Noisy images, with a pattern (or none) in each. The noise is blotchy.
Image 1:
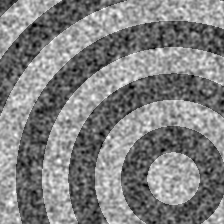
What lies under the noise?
rings round one point
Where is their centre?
bottom right
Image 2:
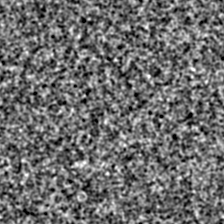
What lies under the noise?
only noise
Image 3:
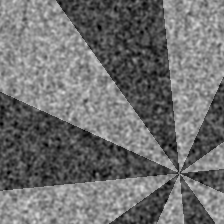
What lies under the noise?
spokes from one point
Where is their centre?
bottom right
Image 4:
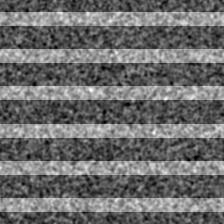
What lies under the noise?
horizontal stripes
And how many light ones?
6
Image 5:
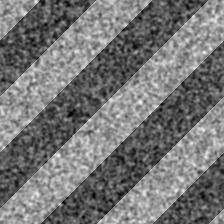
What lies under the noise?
diagonal stripes
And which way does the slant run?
bottom left to top right
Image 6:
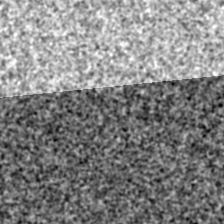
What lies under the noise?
a sharp edge
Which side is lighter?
top
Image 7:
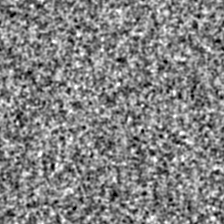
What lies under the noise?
only noise
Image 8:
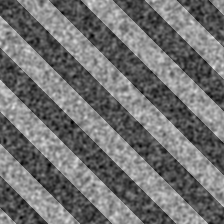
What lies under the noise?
diagonal stripes
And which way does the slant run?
top left to bottom right
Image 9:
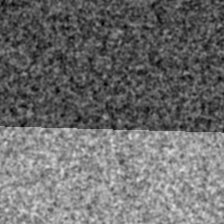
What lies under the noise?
a sharp edge
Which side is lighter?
bottom
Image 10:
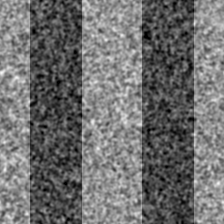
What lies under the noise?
vertical stripes
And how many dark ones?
2
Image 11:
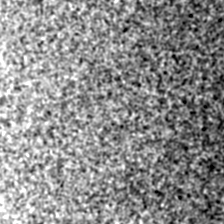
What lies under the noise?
a smooth slope
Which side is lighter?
left
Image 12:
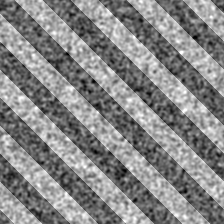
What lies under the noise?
diagonal stripes
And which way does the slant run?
top left to bottom right
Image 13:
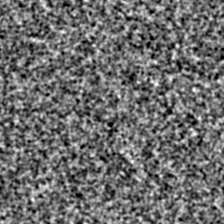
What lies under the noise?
only noise
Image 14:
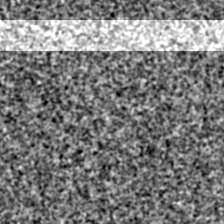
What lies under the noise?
one horizontal stripe
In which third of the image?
top
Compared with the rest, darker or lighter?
lighter
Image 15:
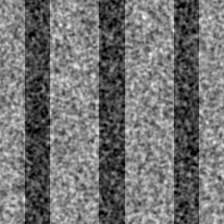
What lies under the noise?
vertical stripes
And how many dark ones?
3
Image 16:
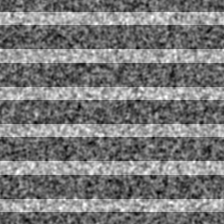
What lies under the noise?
horizontal stripes
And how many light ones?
6
